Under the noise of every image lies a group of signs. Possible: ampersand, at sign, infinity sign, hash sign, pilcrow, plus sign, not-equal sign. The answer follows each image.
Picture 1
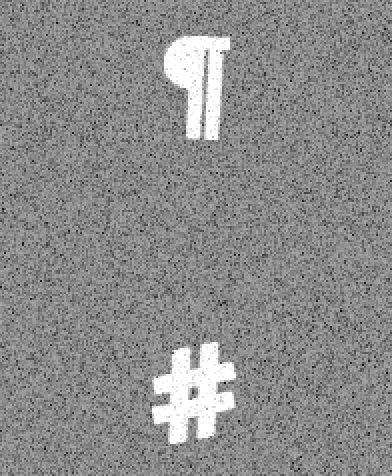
top middle: pilcrow; bottom middle: hash sign
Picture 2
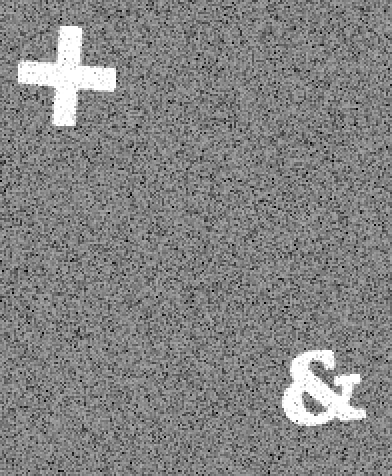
top left: plus sign; bottom right: ampersand
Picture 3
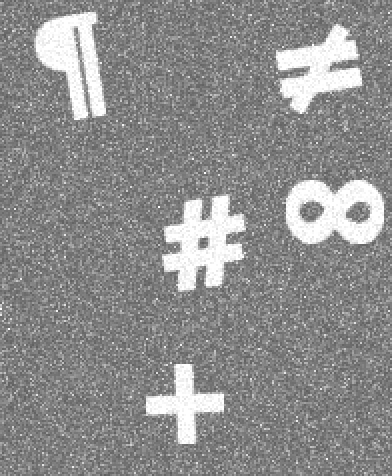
top left: pilcrow; top right: not-equal sign; centre: hash sign; middle right: infinity sign; bottom middle: plus sign
